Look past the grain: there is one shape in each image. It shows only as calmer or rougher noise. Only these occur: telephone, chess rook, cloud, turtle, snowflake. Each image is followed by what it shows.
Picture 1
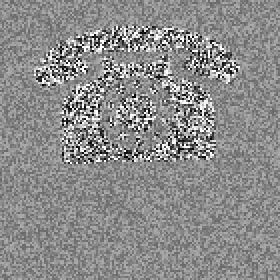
telephone
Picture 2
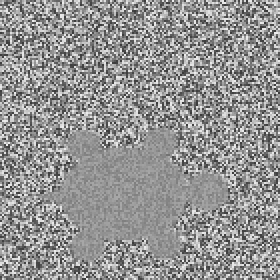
turtle
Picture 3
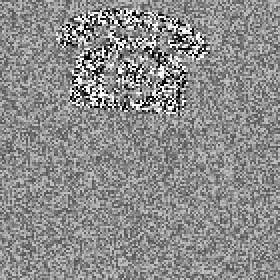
telephone
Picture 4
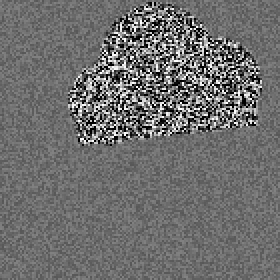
cloud
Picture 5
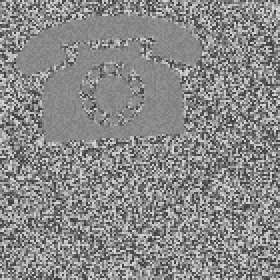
telephone
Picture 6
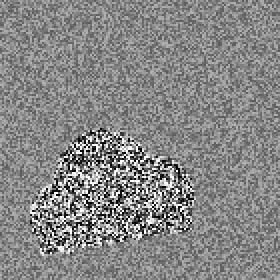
cloud
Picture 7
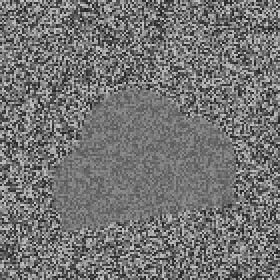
cloud
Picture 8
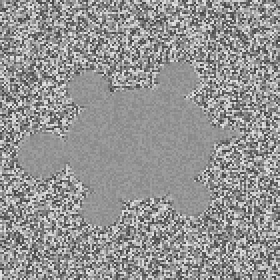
turtle
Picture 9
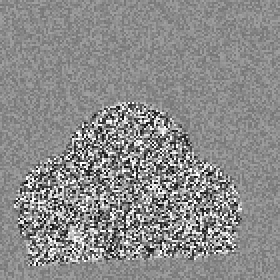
cloud
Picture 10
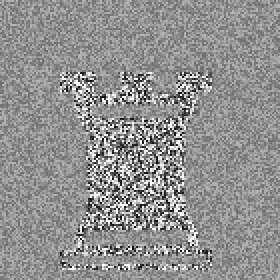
chess rook
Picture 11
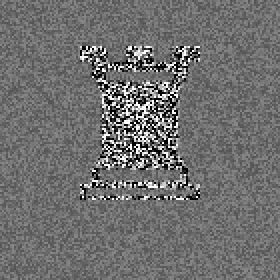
chess rook
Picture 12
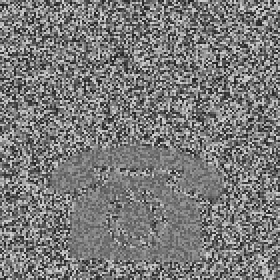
telephone
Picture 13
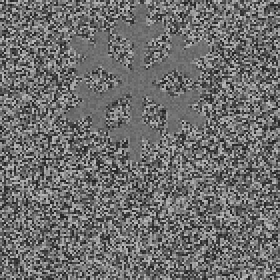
snowflake
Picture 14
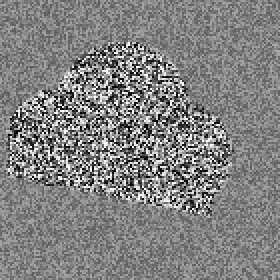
cloud
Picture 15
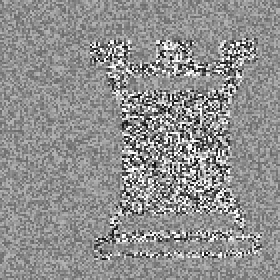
chess rook
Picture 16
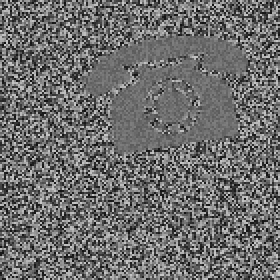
telephone
